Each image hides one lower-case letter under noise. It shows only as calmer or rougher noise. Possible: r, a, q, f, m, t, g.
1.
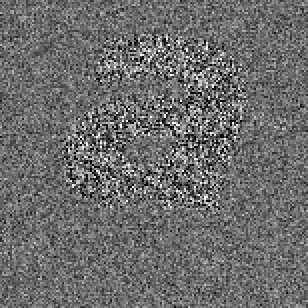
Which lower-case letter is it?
a
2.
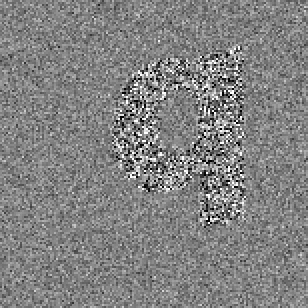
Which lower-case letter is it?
q
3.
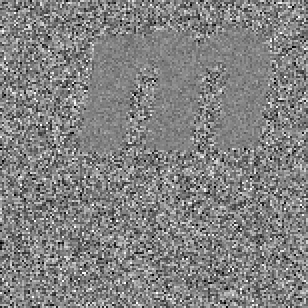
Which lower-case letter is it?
m
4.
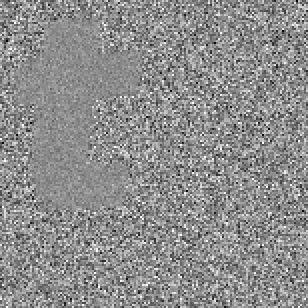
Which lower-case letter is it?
t
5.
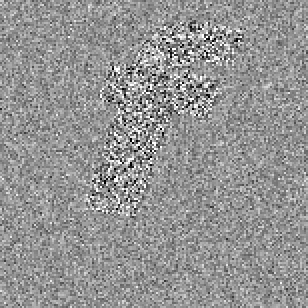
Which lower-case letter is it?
f
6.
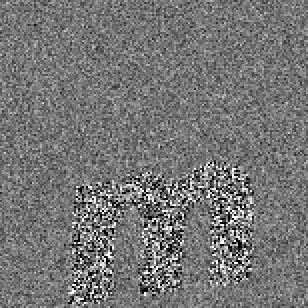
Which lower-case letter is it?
m
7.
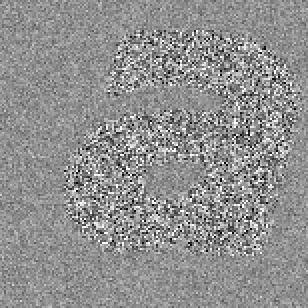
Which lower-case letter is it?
a
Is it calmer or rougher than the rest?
rougher
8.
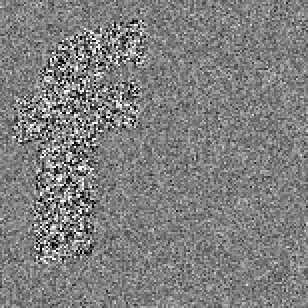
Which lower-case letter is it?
f
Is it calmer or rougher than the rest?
rougher
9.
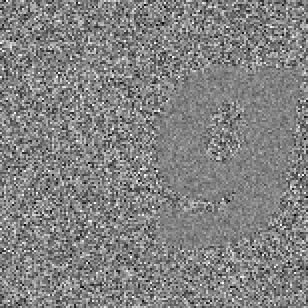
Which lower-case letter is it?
g
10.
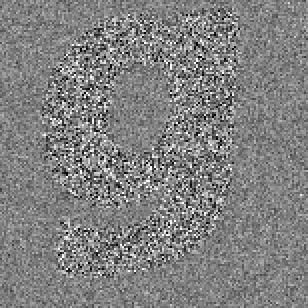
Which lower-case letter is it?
g
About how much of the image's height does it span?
nearly all
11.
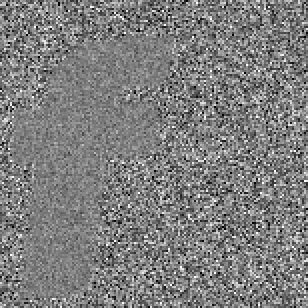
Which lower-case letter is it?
f
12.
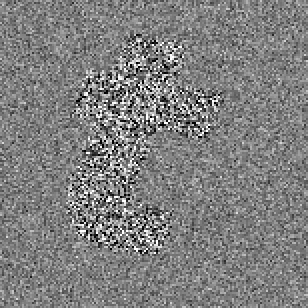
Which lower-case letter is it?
t
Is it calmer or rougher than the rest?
rougher
